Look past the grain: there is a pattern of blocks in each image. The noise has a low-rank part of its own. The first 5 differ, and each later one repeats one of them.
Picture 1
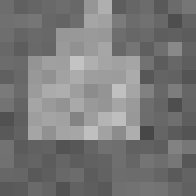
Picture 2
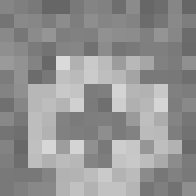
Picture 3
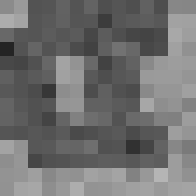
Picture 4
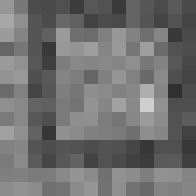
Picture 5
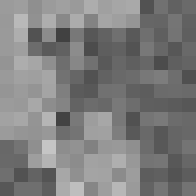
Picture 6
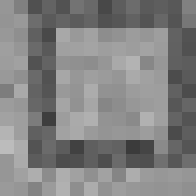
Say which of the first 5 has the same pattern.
4
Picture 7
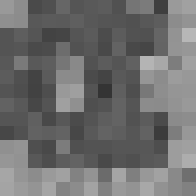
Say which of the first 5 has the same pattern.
3
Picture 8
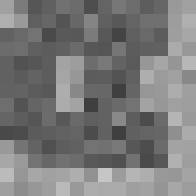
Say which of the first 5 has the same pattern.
3
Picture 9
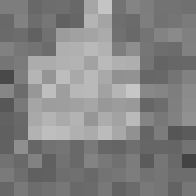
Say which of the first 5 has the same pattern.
1
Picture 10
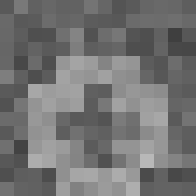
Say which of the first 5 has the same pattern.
2
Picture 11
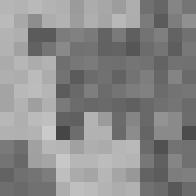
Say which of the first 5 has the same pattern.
5
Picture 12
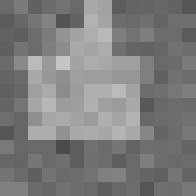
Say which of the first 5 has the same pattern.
1
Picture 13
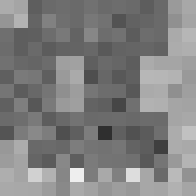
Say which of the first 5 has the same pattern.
3
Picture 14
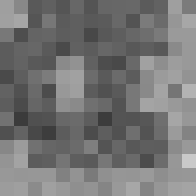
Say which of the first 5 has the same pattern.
3
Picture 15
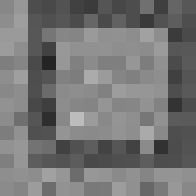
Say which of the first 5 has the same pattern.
4
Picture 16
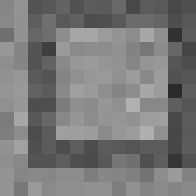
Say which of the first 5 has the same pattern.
4
